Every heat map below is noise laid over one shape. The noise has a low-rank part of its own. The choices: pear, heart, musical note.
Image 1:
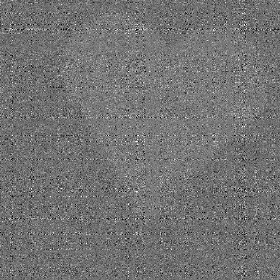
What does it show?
light heart
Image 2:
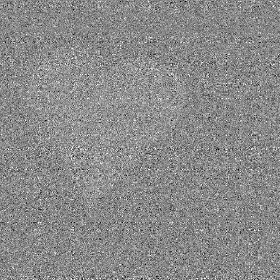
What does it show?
light heart
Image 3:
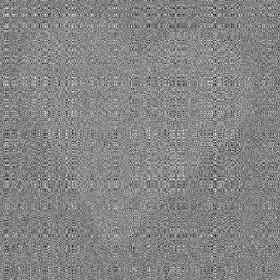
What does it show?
light heart
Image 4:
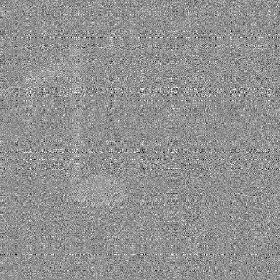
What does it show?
light musical note
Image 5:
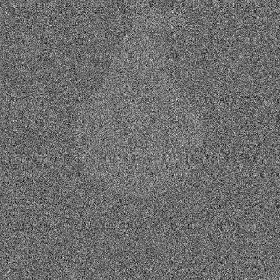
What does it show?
light pear
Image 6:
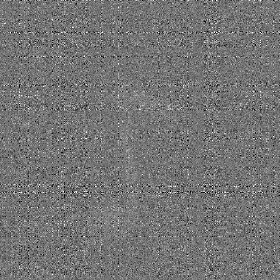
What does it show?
light musical note
